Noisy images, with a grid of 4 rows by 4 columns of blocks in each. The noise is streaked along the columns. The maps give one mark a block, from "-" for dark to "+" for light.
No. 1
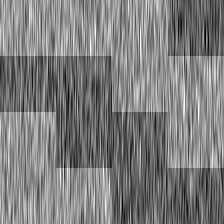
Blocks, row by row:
+ + + -
- - + +
+ - - +
+ + - -
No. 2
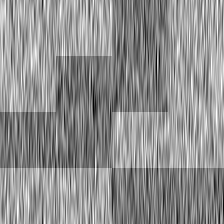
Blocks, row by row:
+ + - +
+ - - +
- - + +
+ + - -
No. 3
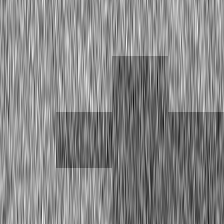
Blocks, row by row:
+ + + +
+ + - +
+ - - -
+ + - -
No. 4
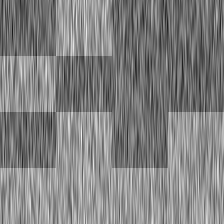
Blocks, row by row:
- + - -
+ - - -
- + - +
+ + + +
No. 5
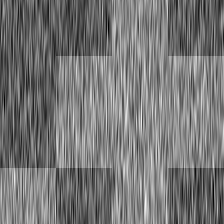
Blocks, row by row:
- - + -
- + + +
- + + +
+ - + -
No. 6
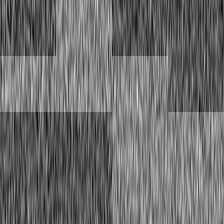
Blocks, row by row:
- + - -
+ + + -
- - + +
- - + +
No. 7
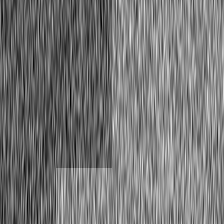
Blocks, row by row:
- - + +
- - + +
- - + +
- + + +
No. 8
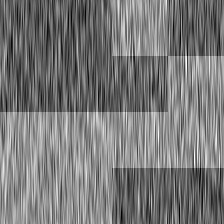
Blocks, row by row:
- - + -
- - - +
+ + + +
+ + - -
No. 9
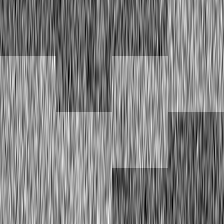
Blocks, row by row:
- - - +
+ - + +
+ + + -
+ + - -
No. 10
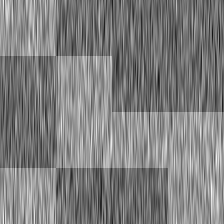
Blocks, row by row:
+ - - -
- + - -
- + + +
+ - - +
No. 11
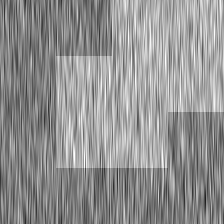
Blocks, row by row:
- - + +
- + + +
- + + -
- - - -
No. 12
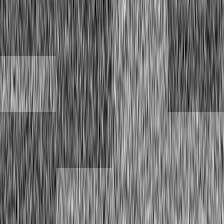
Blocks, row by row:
- - + -
+ - + -
- - + +
- + + +
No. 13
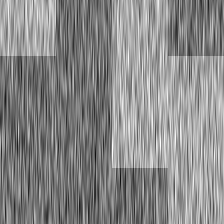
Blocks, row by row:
+ - + -
- - + +
- - + +
- - - +
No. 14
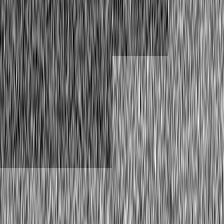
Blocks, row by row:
- - - +
- - + +
- - + +
+ + + +
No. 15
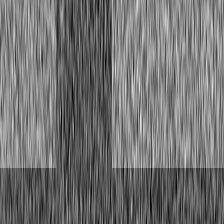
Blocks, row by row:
+ - + +
+ - + +
+ - + +
- - - -
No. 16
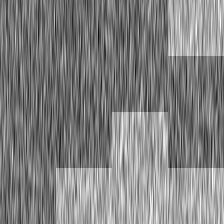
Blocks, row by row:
- - - +
- - - -
- - + -
- + + +
